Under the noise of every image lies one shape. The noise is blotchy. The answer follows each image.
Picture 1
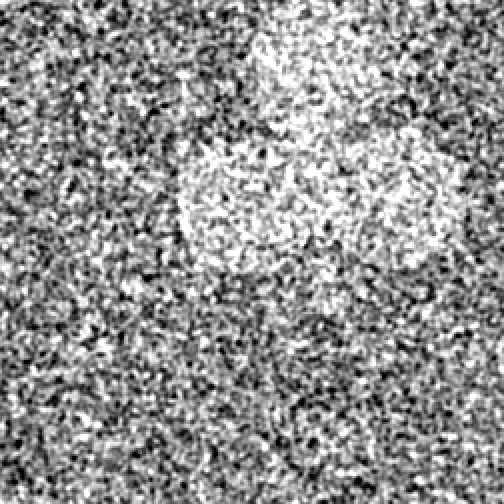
club
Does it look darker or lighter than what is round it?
lighter
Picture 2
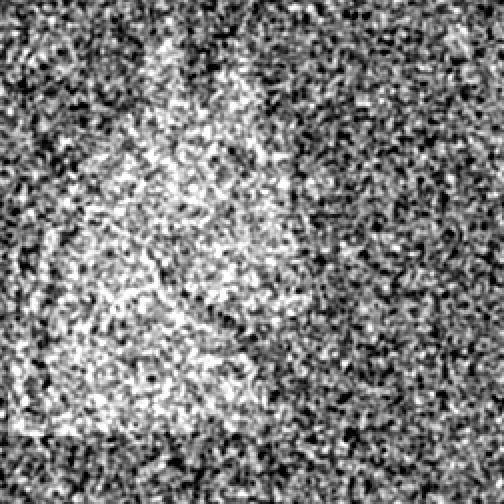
chess knight
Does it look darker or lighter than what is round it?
lighter
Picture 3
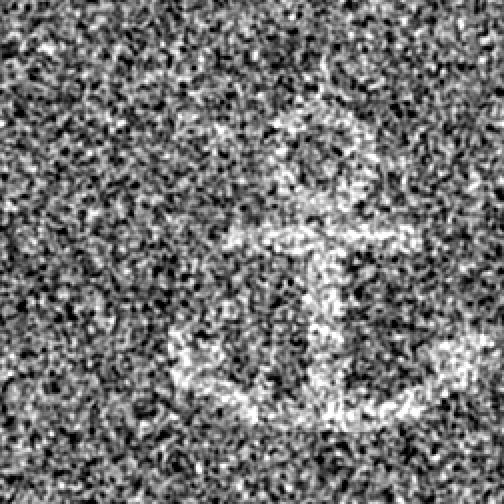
anchor
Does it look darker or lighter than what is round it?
lighter
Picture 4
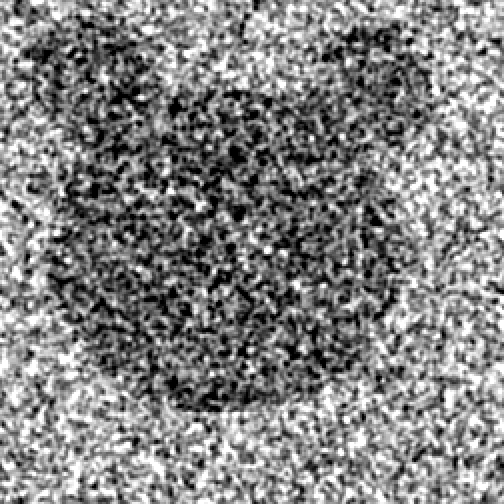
bear's head
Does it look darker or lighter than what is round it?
darker
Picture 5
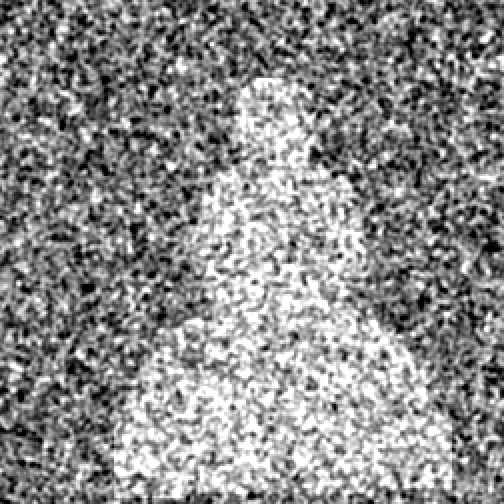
chess pawn
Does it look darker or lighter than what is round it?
lighter
